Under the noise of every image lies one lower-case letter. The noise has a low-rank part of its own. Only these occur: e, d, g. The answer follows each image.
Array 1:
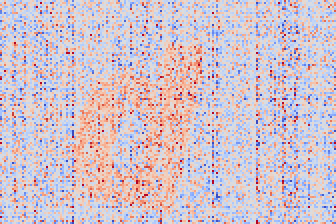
d
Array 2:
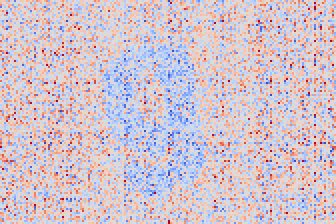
g
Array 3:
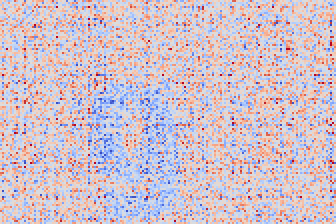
g
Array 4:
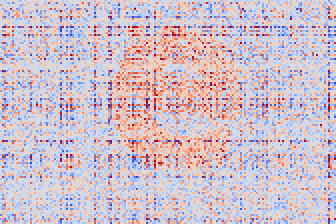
e
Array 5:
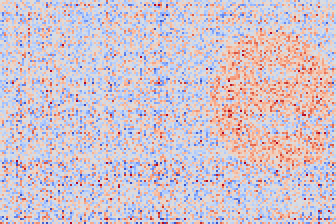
e
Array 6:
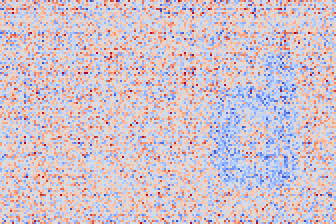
d
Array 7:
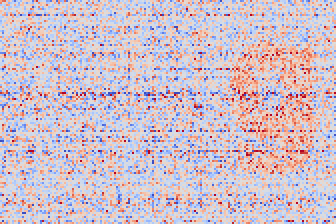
g
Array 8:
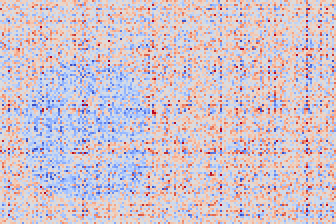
e
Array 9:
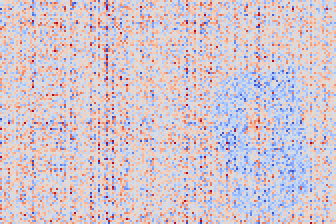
g
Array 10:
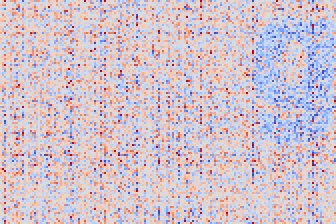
g
